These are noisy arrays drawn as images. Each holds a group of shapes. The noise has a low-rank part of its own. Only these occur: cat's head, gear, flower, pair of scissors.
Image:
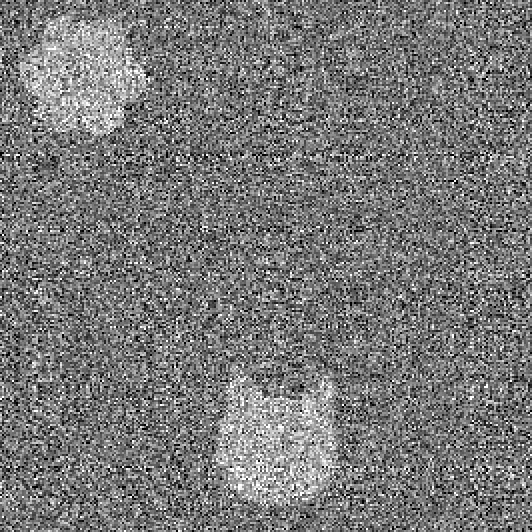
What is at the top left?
flower
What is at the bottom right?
nothing
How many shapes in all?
2
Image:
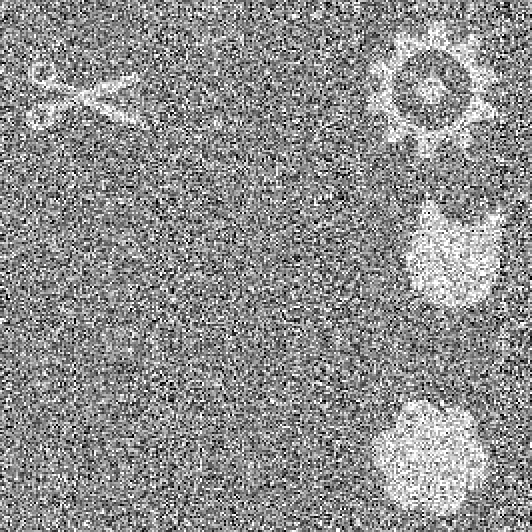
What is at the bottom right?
flower
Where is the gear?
top right
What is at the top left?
pair of scissors
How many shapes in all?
4
